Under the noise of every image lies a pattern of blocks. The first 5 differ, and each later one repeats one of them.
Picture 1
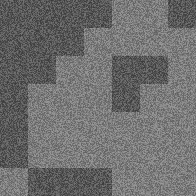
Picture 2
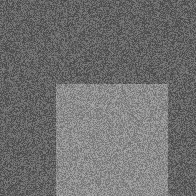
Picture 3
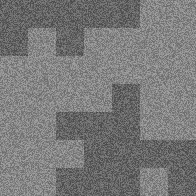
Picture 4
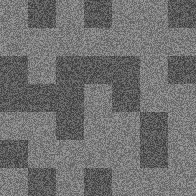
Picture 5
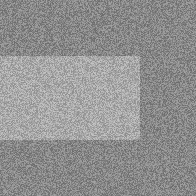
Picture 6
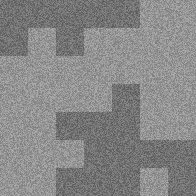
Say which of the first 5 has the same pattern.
3
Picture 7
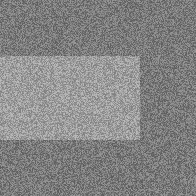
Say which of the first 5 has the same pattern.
5
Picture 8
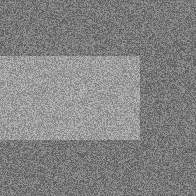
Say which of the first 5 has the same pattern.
5
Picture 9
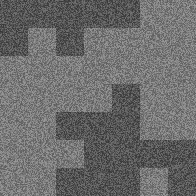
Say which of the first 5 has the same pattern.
3
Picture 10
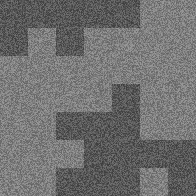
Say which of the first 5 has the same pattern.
3
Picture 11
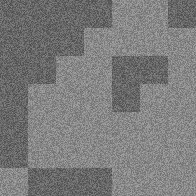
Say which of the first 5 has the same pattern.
1
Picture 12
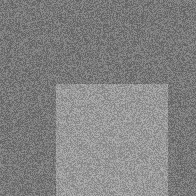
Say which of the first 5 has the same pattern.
2
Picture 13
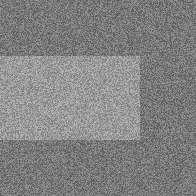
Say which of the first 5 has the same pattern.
5
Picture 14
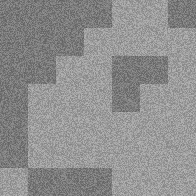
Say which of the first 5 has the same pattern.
1
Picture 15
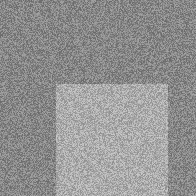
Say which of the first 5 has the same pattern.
2
